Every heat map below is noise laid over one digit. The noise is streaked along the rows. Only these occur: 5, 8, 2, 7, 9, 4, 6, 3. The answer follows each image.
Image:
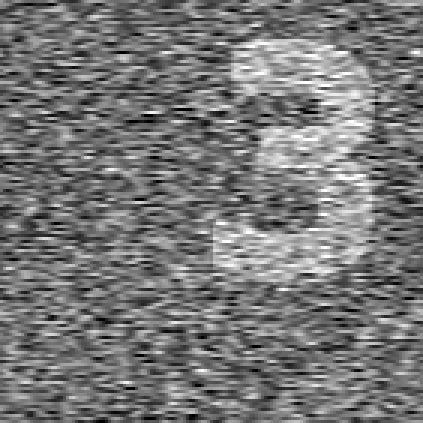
3
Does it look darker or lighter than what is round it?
lighter
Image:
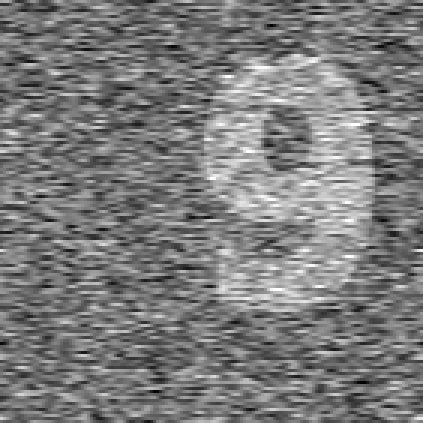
9
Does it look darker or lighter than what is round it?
lighter
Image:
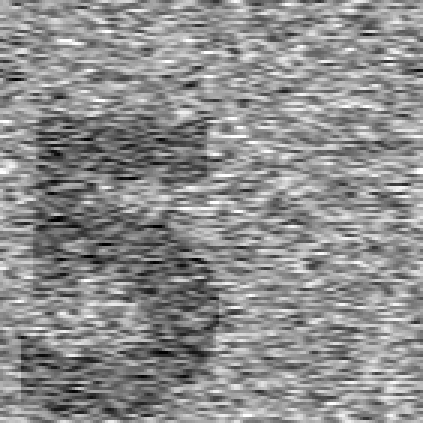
5
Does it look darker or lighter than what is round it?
darker
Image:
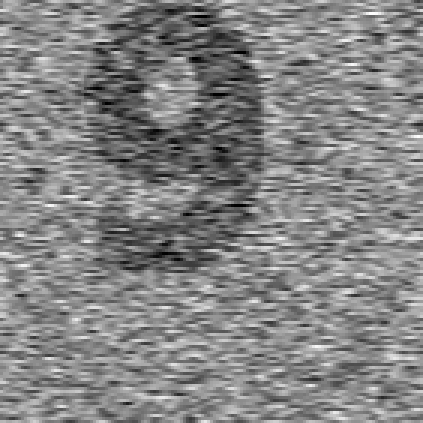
9
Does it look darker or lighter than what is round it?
darker
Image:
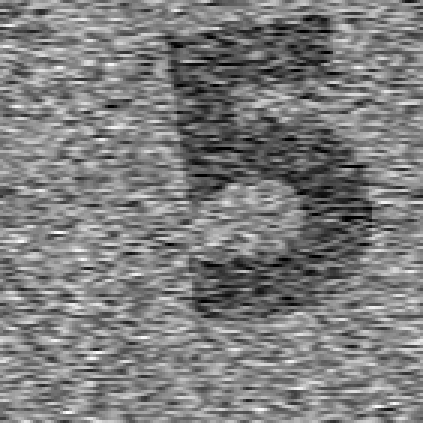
5
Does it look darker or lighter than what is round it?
darker
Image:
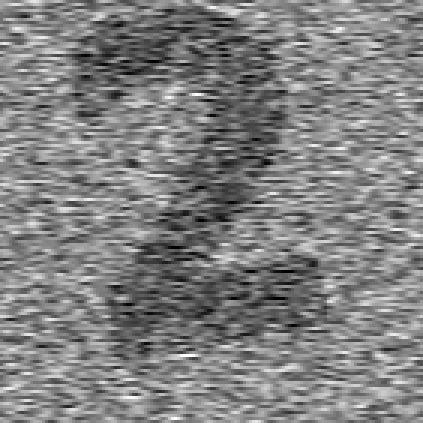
2
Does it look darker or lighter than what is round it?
darker
